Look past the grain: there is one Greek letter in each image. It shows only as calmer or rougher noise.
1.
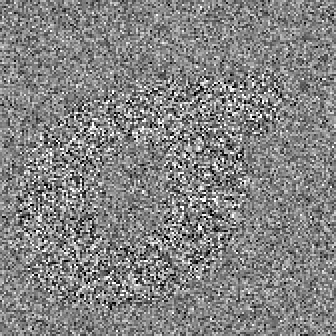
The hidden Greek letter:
sigma
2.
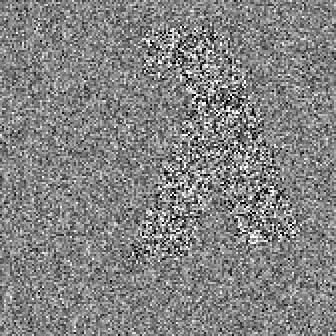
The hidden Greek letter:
lambda
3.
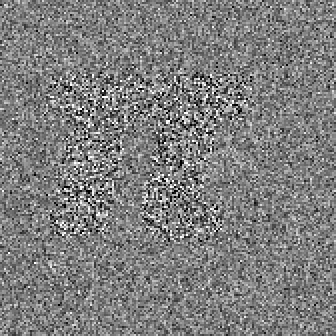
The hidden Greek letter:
pi
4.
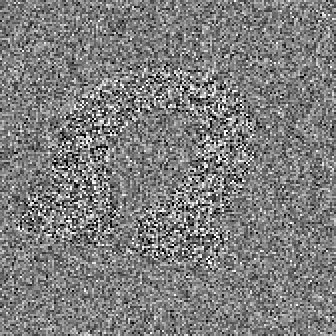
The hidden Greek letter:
omega
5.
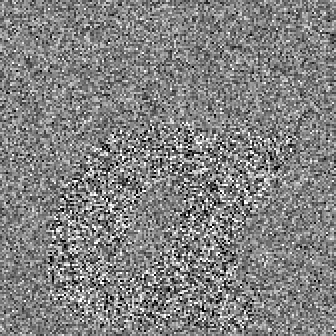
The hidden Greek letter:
alpha
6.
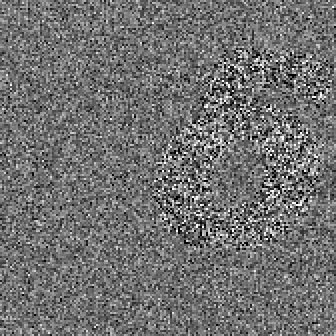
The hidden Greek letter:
delta
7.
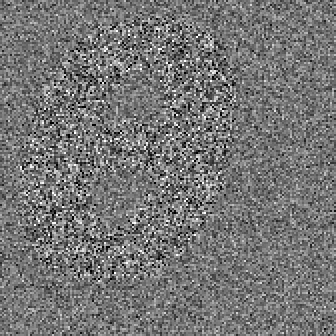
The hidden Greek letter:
theta
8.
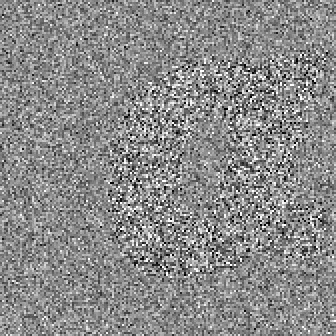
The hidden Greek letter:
alpha
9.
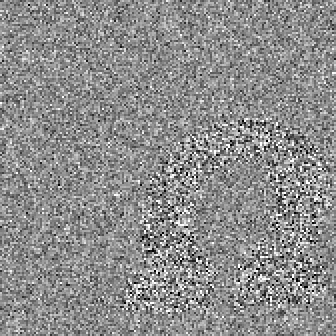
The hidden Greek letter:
omega
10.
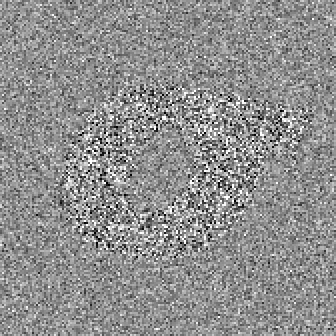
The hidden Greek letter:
sigma
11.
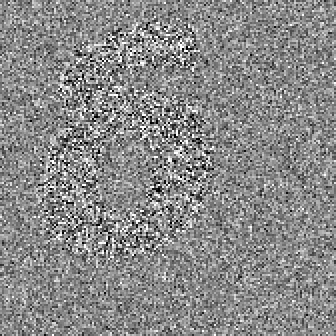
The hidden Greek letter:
delta
